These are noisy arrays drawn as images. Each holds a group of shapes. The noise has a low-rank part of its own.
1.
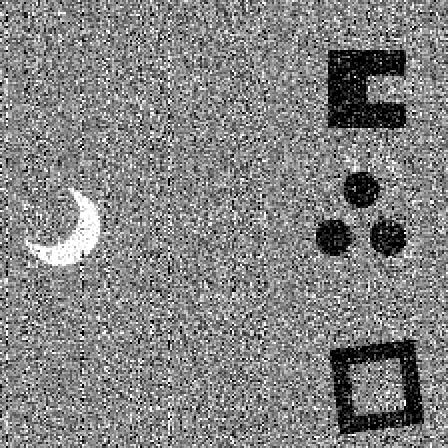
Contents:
top right: dark square with a notch; middle left: light crescent; middle right: dark three dots; bottom right: dark square frame
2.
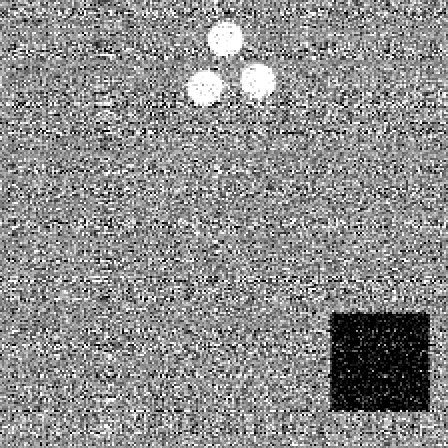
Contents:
top middle: light three dots; bottom right: dark square
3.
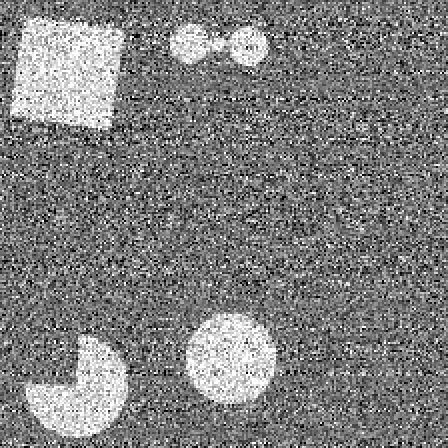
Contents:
top left: light square; top middle: light dumbbell; bottom left: light disc with a wedge cut out; bottom middle: light disc
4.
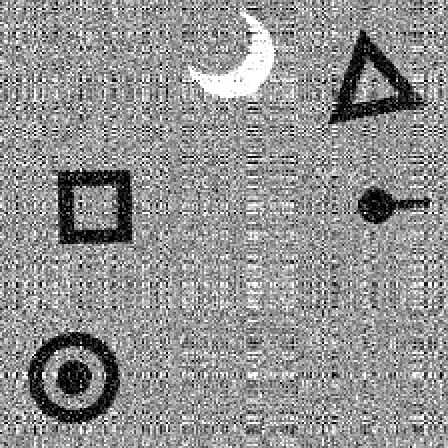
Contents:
top middle: light crescent; top right: dark triangle frame; middle left: dark square frame; middle right: dark lollipop; bottom left: dark bullseye
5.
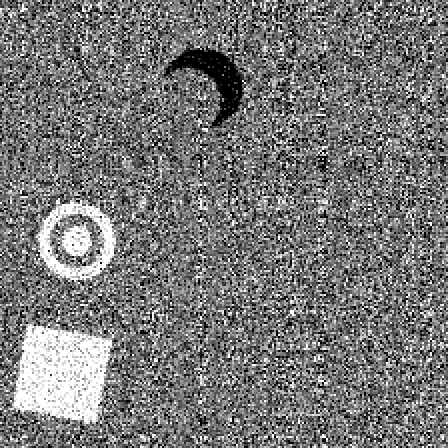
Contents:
top middle: dark crescent; middle left: light bullseye; bottom left: light square
